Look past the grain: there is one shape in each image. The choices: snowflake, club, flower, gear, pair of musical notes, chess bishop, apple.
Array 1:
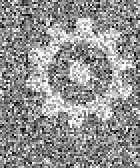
light gear
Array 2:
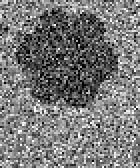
dark flower
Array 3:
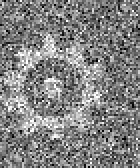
light gear
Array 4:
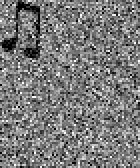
dark pair of musical notes, top left
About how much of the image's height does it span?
a third
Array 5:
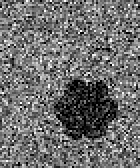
dark flower
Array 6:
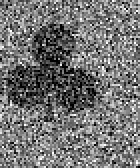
dark club
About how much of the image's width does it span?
two thirds
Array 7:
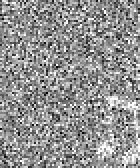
light pair of musical notes, bottom right
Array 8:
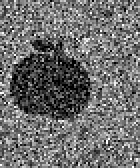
dark apple
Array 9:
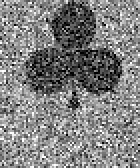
dark club
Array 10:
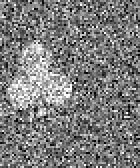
light club
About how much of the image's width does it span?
half
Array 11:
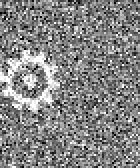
light gear, middle left
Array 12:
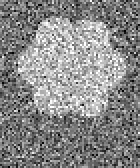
light flower
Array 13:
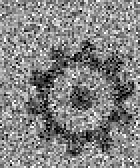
dark gear
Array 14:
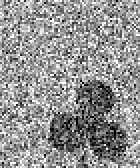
dark club
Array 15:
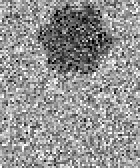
dark flower
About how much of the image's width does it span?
half
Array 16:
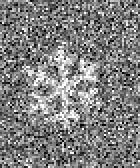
light snowflake
